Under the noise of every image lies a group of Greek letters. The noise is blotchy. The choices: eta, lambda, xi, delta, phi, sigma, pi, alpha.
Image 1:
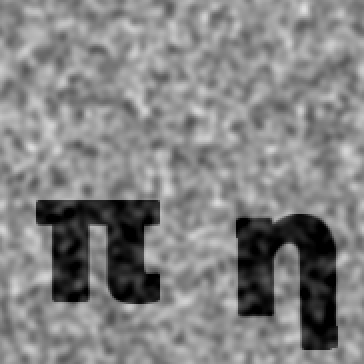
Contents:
bottom left: dark pi; bottom right: dark eta
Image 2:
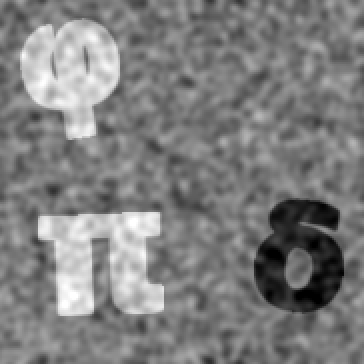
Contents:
top left: light phi; bottom left: light pi; bottom right: dark delta
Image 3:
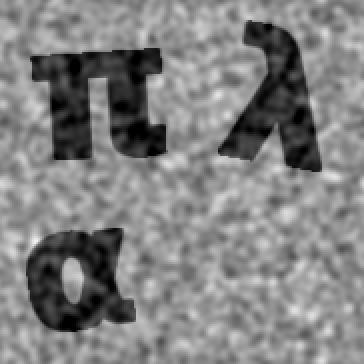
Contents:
top left: dark pi; top right: dark lambda; bottom left: dark alpha
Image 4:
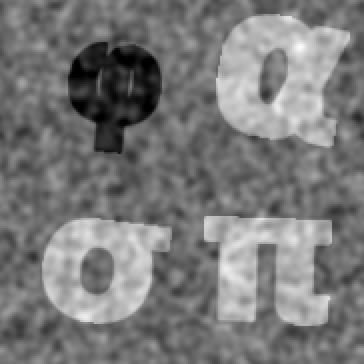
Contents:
top left: dark phi; top right: light alpha; bottom left: light sigma; bottom right: light pi
